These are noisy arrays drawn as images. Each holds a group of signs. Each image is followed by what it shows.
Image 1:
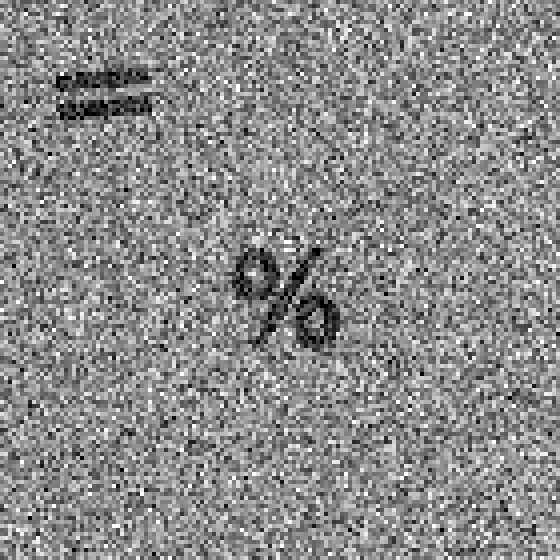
top left: dark equals sign; centre: dark percent sign
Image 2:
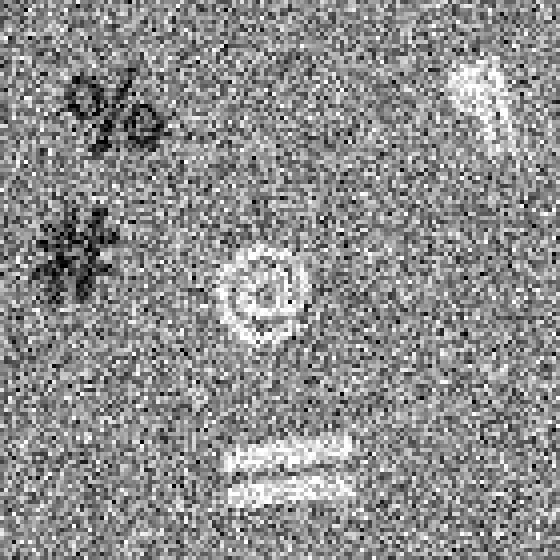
top left: dark percent sign; top right: light pilcrow; middle left: dark hash sign; centre: light at sign; bottom middle: light equals sign
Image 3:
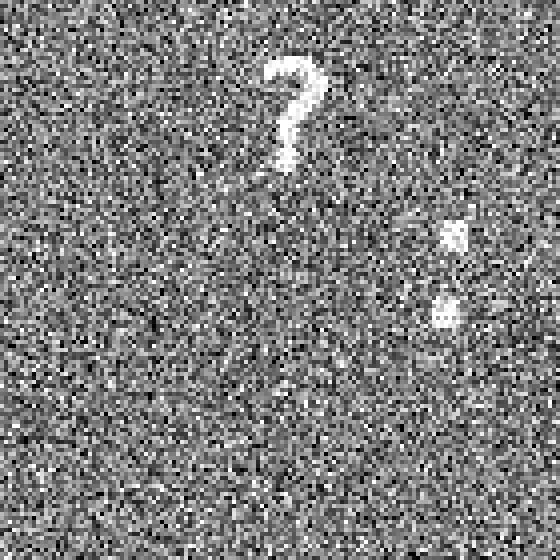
top middle: light question mark; middle right: light colon
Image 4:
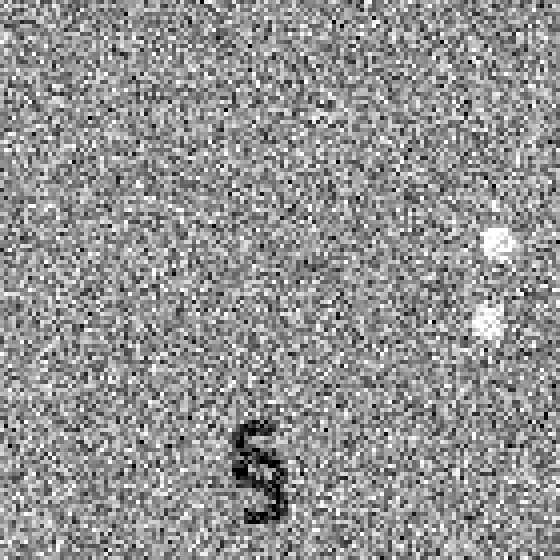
middle right: light colon; bottom middle: dark section sign
